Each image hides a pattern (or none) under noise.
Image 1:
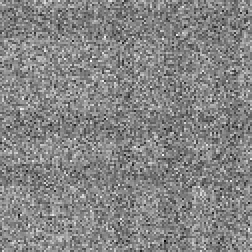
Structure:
bands of rows crossing bands of columns
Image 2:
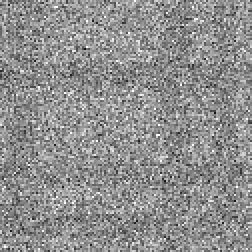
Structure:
bands of rows crossing bands of columns
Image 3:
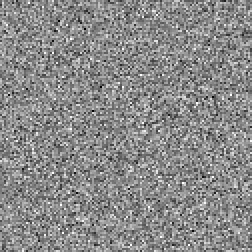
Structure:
only noise
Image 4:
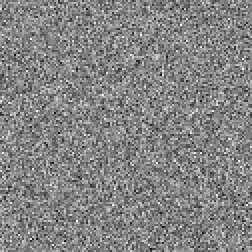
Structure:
only noise
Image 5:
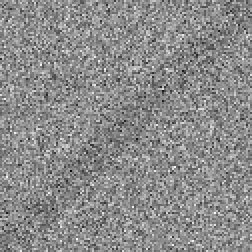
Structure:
a diagonal band
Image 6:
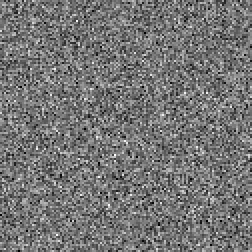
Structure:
only noise
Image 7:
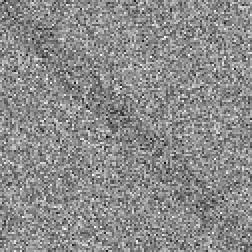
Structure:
a diagonal band
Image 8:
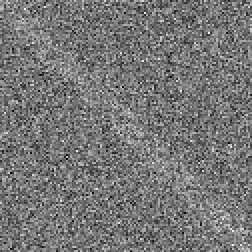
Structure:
a diagonal band
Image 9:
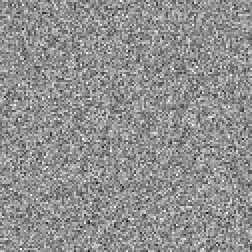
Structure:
only noise
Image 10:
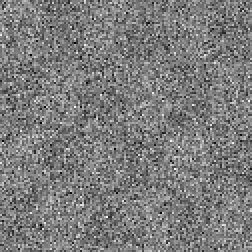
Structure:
a checkerboard
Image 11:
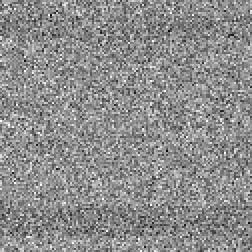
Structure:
bands of rows
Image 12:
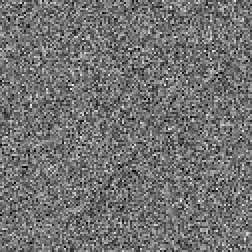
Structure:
only noise
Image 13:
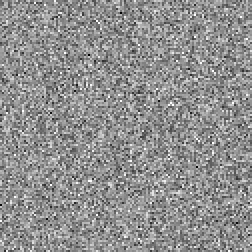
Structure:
only noise
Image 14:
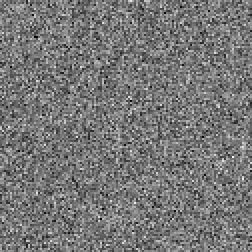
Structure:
only noise
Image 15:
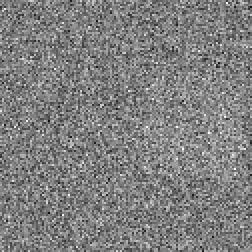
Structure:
one block
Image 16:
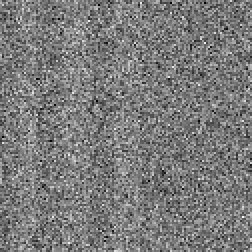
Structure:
bands of columns
